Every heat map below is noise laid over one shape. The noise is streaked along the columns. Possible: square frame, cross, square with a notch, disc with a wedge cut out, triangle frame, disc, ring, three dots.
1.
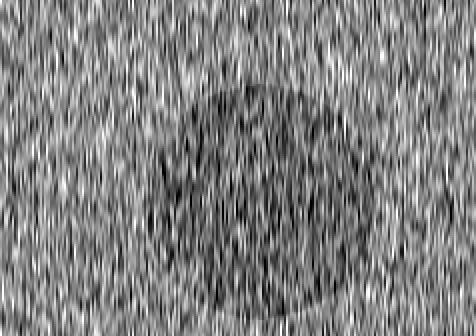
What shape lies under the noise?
disc
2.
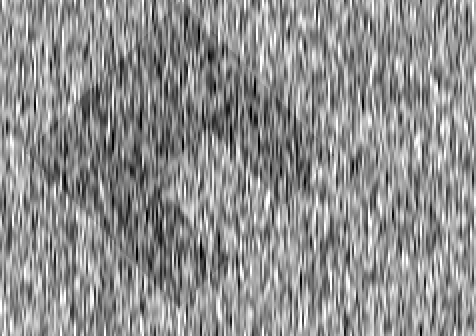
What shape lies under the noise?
square with a notch
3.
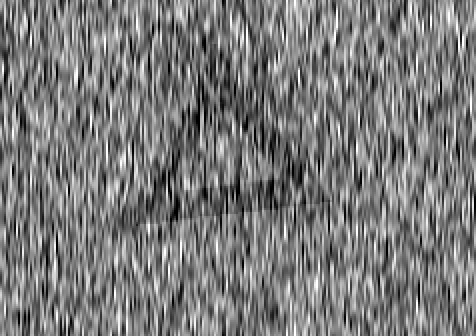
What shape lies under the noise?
triangle frame
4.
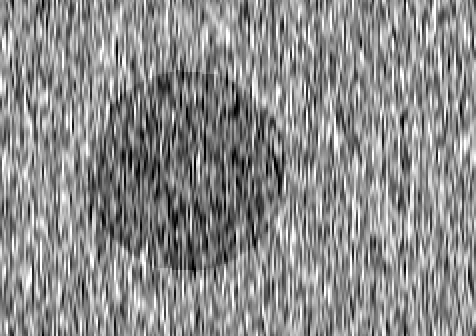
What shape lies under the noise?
disc
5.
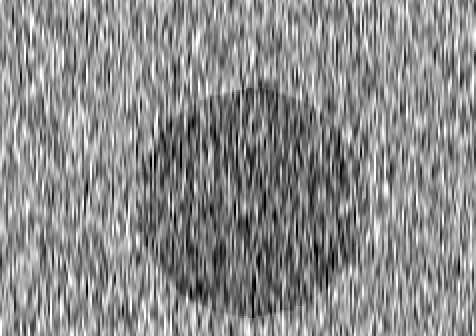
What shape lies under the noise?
disc
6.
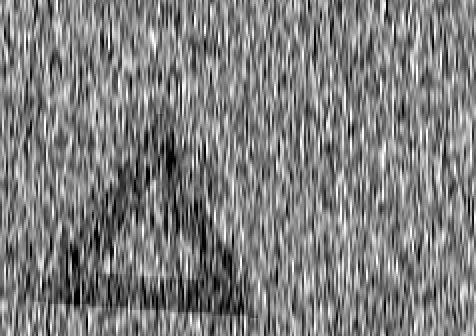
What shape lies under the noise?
triangle frame
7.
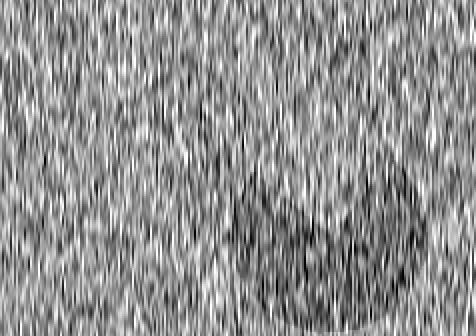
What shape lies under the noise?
disc with a wedge cut out
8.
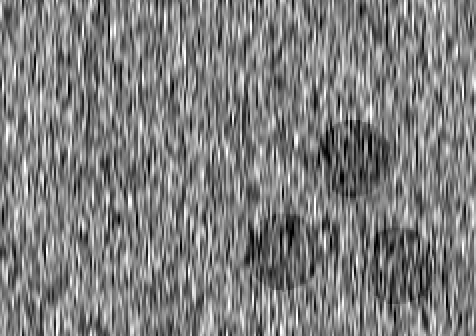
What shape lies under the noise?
three dots
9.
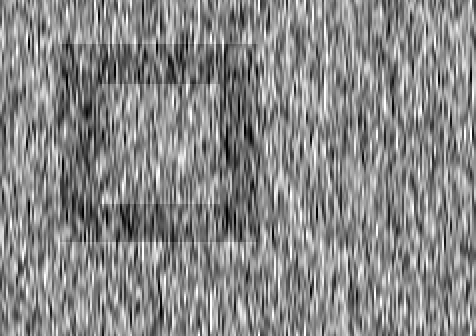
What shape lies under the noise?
square frame
